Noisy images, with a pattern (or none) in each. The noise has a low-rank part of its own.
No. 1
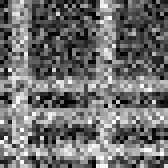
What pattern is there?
bands of rows crossing bands of columns
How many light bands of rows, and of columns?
3 and 2
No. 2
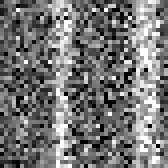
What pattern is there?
bands of columns
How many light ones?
2
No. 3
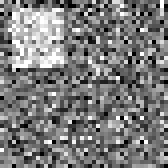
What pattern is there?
one block
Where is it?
top left
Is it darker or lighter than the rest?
lighter
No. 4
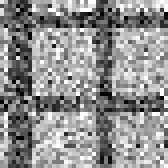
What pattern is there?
bands of rows crossing bands of columns
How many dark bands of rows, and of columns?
2 and 2
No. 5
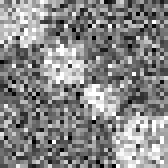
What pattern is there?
blocks along the diagonal
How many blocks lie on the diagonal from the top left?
4
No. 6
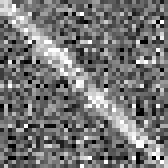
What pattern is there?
a diagonal band
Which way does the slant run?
top left to bottom right
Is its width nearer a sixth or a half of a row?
a sixth
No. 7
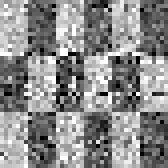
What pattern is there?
a checkerboard
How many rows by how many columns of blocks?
3 by 6
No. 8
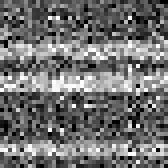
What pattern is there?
bands of rows
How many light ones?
3
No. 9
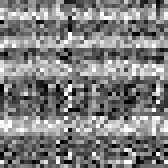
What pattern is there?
bands of rows
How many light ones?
4
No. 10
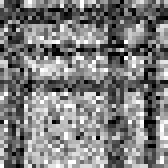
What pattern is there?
bands of rows crossing bands of columns
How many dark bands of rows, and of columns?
3 and 3
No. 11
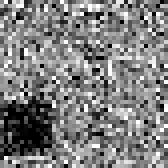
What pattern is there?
one block
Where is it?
bottom left
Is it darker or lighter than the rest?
darker
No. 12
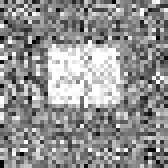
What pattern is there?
one block
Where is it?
centre
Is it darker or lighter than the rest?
lighter
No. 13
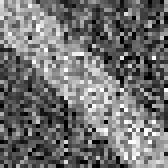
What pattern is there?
a diagonal band
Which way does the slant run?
top left to bottom right
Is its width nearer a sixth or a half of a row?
a half
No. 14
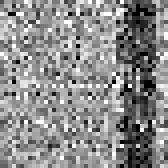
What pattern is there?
one band of columns
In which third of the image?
right
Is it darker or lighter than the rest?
darker
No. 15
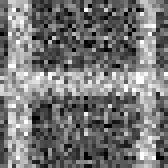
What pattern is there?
bands of rows crossing bands of columns
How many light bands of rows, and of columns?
1 and 2
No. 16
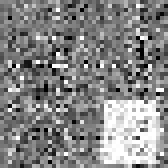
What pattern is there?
one block
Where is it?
bottom right
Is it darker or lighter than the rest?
lighter
